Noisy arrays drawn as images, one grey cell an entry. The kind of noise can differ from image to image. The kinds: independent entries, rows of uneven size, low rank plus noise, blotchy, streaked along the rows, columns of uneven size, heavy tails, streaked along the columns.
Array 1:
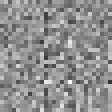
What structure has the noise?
low rank plus noise
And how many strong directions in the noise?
one
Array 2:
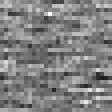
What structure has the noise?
streaked along the rows
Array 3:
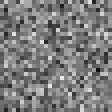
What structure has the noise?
independent entries
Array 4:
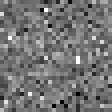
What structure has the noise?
heavy tails
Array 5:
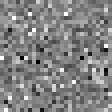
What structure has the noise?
heavy tails
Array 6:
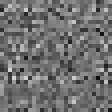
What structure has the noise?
low rank plus noise
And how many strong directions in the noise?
two
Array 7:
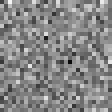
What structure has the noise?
independent entries
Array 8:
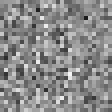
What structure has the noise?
low rank plus noise
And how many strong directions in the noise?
five to eight
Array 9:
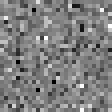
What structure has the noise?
heavy tails
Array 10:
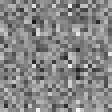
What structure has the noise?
low rank plus noise
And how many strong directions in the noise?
three or four
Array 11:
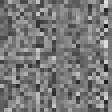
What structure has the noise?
columns of uneven size
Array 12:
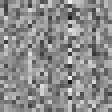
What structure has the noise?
columns of uneven size
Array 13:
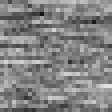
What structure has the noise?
streaked along the rows
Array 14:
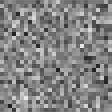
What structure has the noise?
independent entries
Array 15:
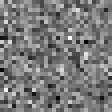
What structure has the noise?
low rank plus noise
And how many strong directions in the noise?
five to eight
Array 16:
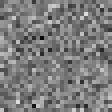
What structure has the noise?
low rank plus noise
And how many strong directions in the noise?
five to eight
